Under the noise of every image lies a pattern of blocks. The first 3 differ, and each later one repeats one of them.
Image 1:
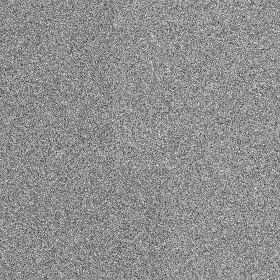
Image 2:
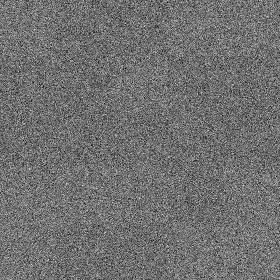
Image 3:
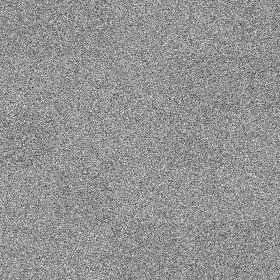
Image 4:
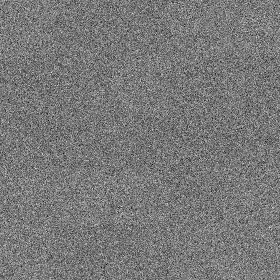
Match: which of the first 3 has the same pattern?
2
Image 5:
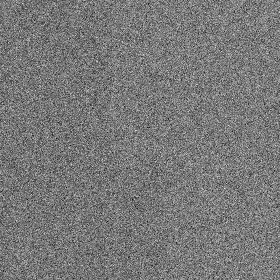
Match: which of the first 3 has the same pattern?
1
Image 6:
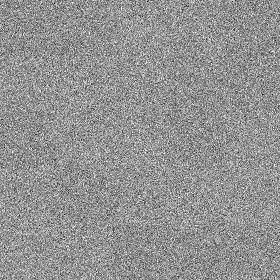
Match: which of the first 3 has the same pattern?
3
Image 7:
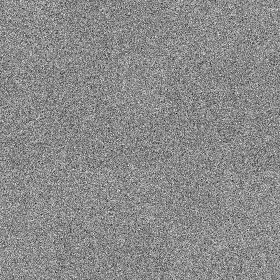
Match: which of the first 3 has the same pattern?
2
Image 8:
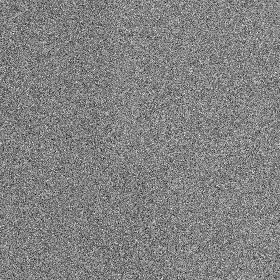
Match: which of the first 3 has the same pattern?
1
